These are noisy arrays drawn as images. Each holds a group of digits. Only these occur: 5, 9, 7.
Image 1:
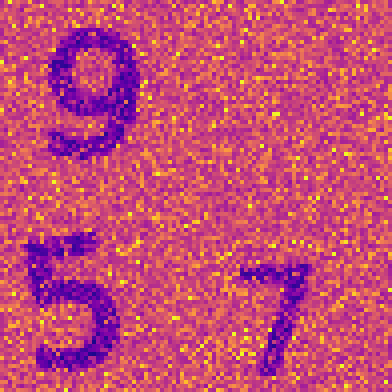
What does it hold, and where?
top left: 9; bottom left: 5; bottom right: 7
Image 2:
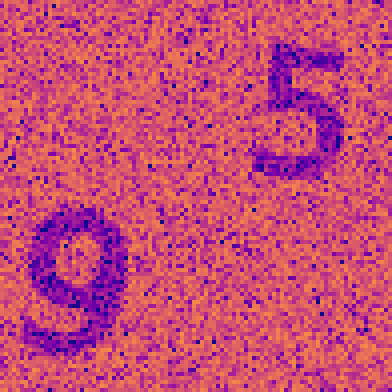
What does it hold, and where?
top right: 5; bottom left: 9
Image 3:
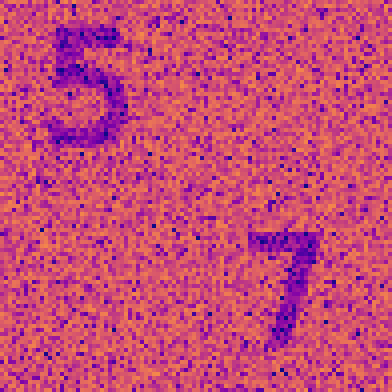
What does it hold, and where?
top left: 5; bottom right: 7
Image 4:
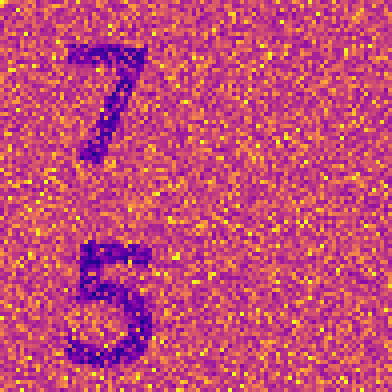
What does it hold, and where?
top left: 7; bottom left: 5
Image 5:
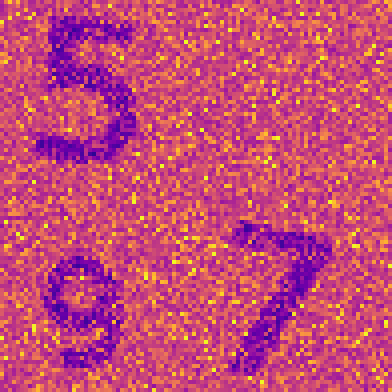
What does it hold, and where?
top left: 5; bottom left: 9; bottom right: 7
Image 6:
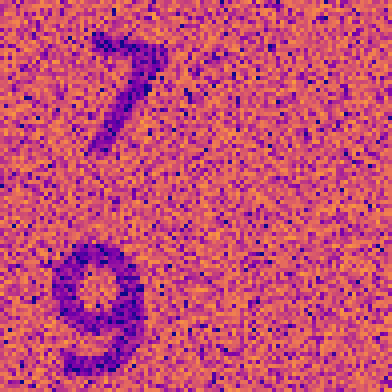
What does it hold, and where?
top left: 7; bottom left: 9
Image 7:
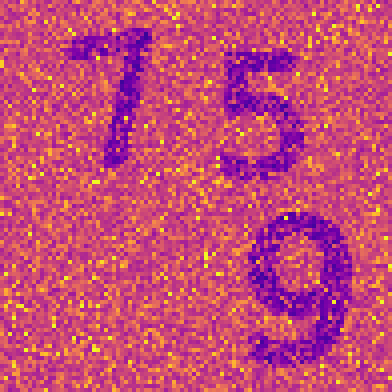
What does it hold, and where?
top left: 7; top right: 5; bottom right: 9
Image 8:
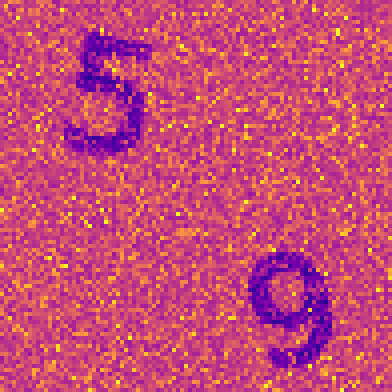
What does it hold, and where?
top left: 5; bottom right: 9
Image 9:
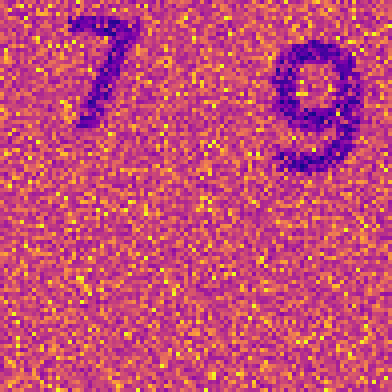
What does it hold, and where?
top left: 7; top right: 9
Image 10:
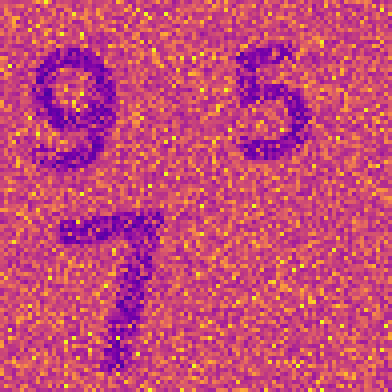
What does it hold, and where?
top left: 9; top right: 5; bottom left: 7
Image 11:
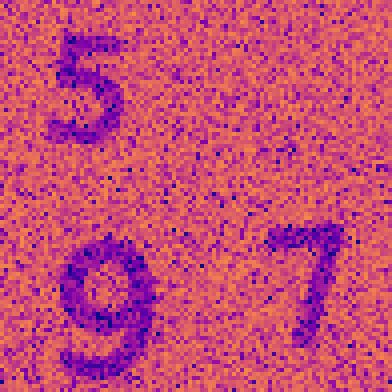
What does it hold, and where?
top left: 5; bottom left: 9; bottom right: 7
